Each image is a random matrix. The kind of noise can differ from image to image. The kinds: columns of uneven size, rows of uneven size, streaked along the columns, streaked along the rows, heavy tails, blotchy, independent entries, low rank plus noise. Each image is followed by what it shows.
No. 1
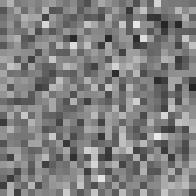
independent entries
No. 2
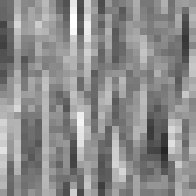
streaked along the columns
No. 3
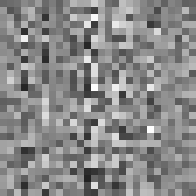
columns of uneven size
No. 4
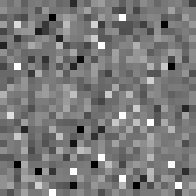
heavy tails
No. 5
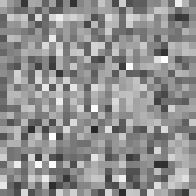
low rank plus noise
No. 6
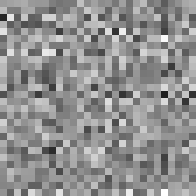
low rank plus noise
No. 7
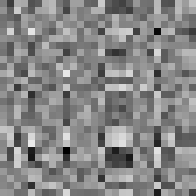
low rank plus noise
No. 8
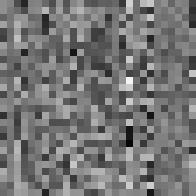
columns of uneven size
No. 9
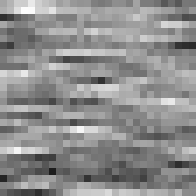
streaked along the rows
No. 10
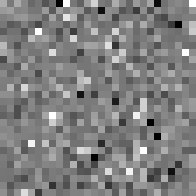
heavy tails
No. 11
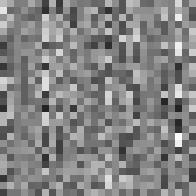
columns of uneven size
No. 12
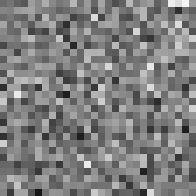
independent entries
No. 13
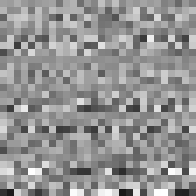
rows of uneven size
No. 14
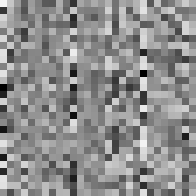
columns of uneven size
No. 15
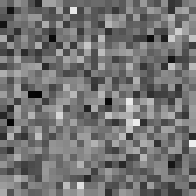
low rank plus noise
